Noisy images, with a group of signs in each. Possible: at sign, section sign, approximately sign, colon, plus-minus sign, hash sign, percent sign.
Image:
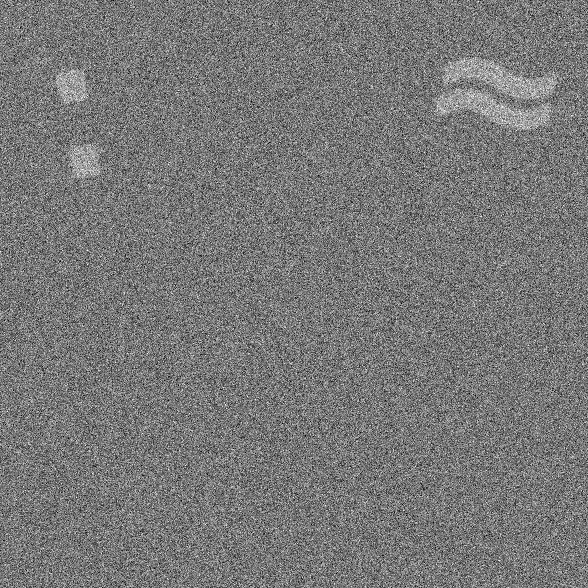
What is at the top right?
approximately sign
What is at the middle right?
nothing
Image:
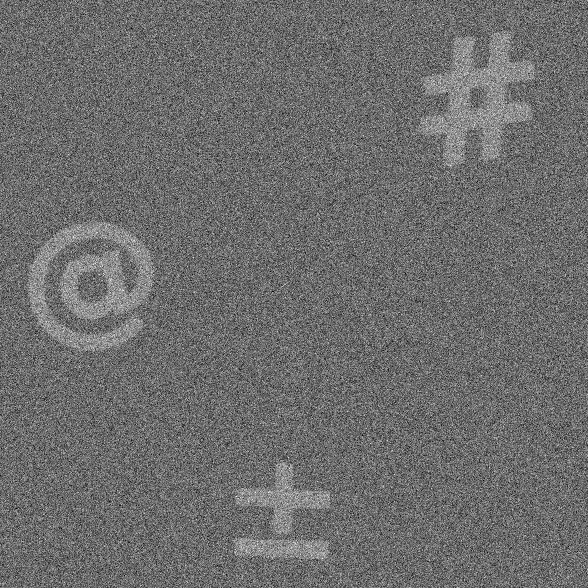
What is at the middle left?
at sign
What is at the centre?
nothing
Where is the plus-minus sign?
bottom middle
